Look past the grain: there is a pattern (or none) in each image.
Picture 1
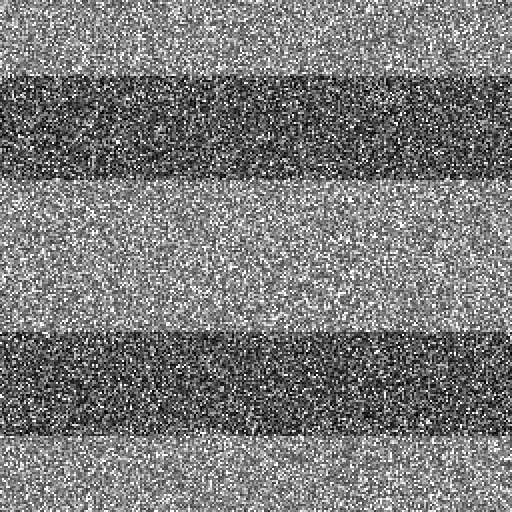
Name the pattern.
horizontal stripes
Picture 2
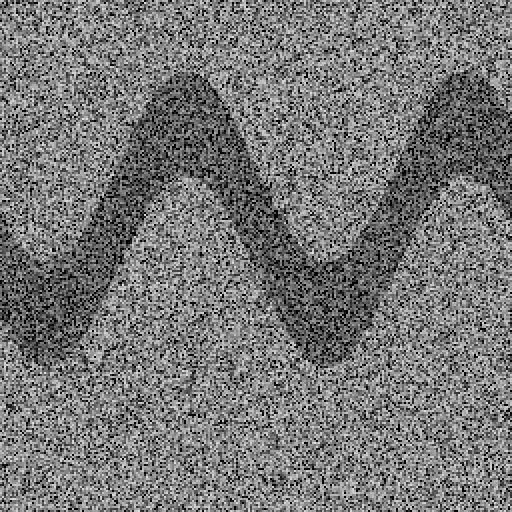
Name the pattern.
a wavy band
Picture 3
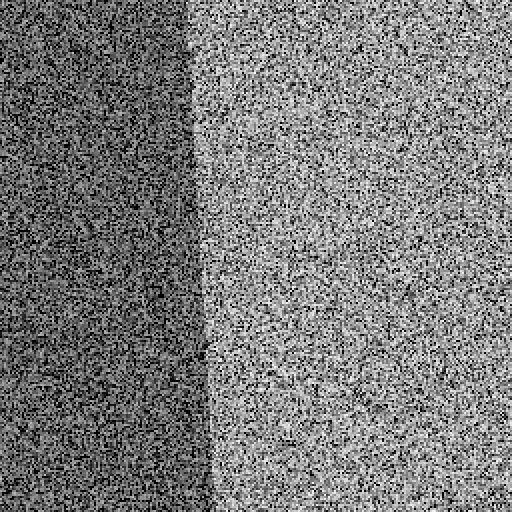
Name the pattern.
a sharp edge
